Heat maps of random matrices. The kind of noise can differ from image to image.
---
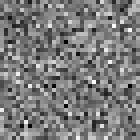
independent entries
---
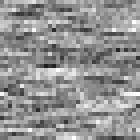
streaked along the rows
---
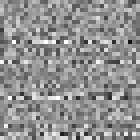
rows of uneven size
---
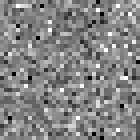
heavy tails
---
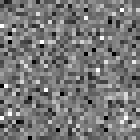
heavy tails
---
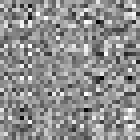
low rank plus noise
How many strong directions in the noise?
one
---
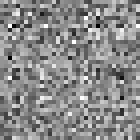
low rank plus noise
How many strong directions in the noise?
one
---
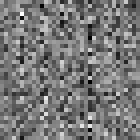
columns of uneven size
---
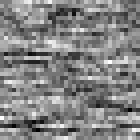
streaked along the rows
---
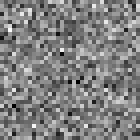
independent entries
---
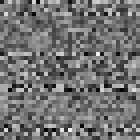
rows of uneven size
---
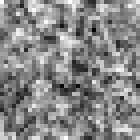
blotchy
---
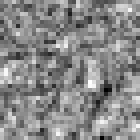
blotchy
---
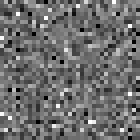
heavy tails
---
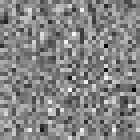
low rank plus noise
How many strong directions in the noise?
three or four
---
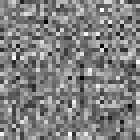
low rank plus noise
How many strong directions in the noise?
three or four
